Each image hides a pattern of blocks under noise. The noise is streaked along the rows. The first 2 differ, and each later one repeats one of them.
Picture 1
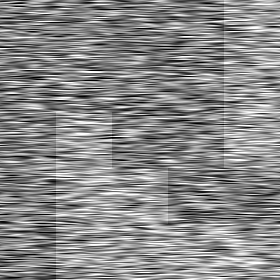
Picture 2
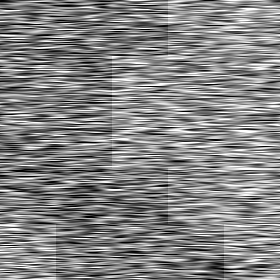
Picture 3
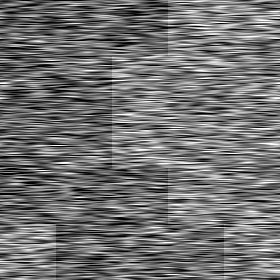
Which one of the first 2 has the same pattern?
2
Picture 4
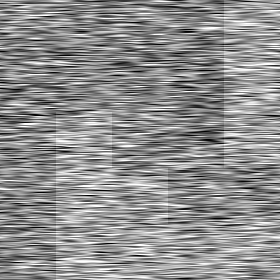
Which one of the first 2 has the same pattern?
1
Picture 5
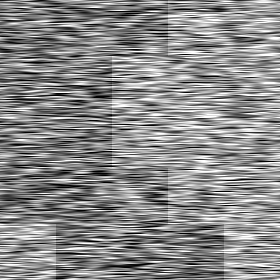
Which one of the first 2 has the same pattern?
2
